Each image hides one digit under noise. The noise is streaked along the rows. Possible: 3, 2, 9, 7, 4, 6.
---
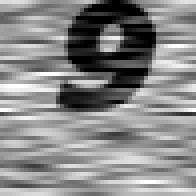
9
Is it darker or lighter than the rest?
darker
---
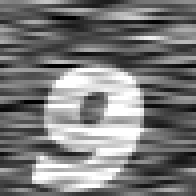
9
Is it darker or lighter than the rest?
lighter
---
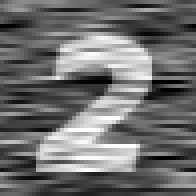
2
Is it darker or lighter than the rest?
lighter
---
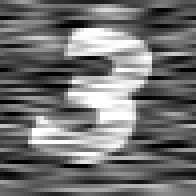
3
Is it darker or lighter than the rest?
lighter
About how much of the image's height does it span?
two thirds
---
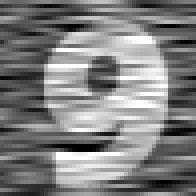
9
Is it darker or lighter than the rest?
lighter
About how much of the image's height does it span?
nearly all
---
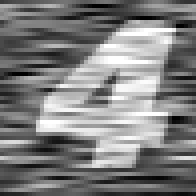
4
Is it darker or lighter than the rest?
lighter
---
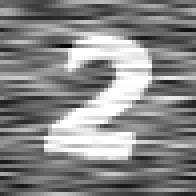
2
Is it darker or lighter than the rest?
lighter
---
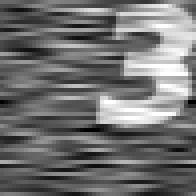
3
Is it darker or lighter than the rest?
lighter
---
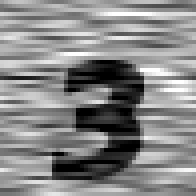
3
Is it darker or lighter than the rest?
darker
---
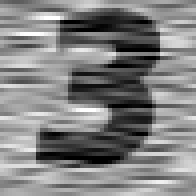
3
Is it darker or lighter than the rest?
darker
